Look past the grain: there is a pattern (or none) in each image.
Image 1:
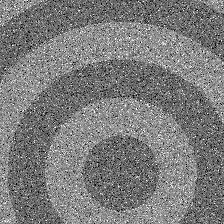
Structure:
rings round one point
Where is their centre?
bottom middle
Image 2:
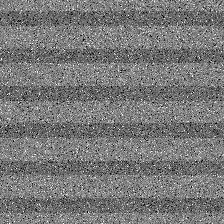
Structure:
horizontal stripes
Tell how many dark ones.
6
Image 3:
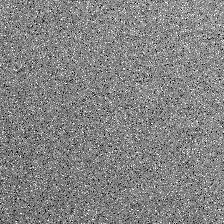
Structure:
a smooth slope
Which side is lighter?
top right
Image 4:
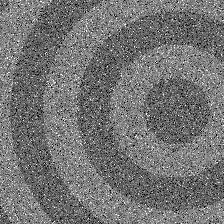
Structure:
rings round one point
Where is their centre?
middle right
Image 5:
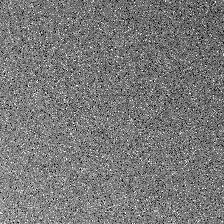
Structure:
a smooth slope
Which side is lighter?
bottom left
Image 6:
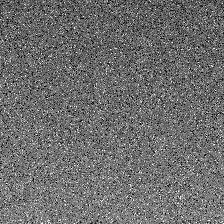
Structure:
a smooth slope
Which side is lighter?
bottom
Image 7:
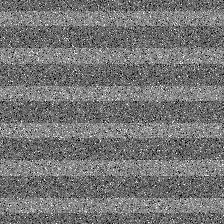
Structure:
horizontal stripes
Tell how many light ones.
6
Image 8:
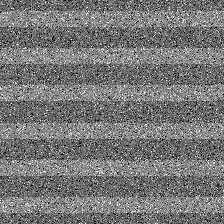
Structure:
horizontal stripes
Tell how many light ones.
6
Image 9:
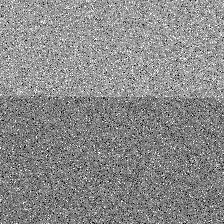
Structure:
a sharp edge
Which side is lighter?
top
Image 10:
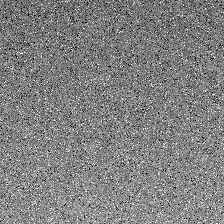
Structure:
a smooth slope
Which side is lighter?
bottom
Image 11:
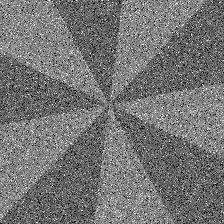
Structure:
spokes from one point
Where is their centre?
centre
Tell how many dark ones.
5
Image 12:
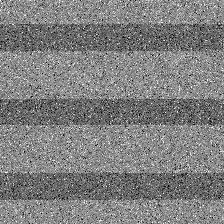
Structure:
horizontal stripes
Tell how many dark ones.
3
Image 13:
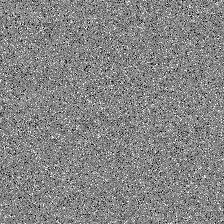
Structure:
only noise
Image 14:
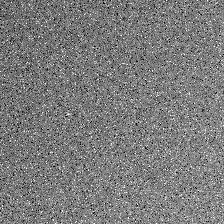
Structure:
a smooth slope
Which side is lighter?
bottom right
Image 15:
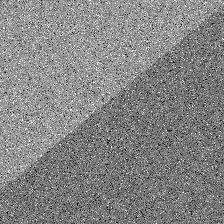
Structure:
a sharp edge
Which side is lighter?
top left
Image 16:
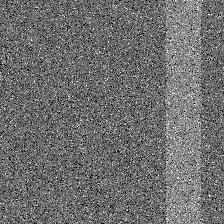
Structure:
one vertical stripe
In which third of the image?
right
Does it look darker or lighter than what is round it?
lighter
